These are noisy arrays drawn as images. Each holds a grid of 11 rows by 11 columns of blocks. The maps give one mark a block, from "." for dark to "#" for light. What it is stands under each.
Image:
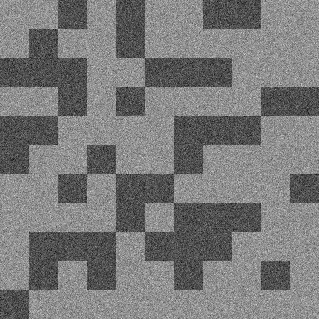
##.#.##..##
#.##.######
...##...###
##.#.####..
..####...##
.##.##.####
##.#..####.
####.#...##
#...#...###
#.#.##.##.#
.##########
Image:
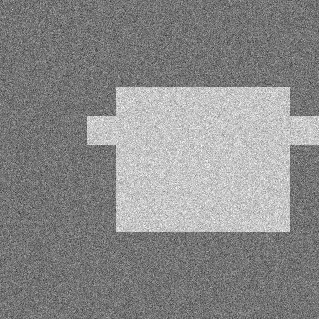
...........
...........
...........
....######.
...########
....######.
....######.
....######.
...........
...........
...........
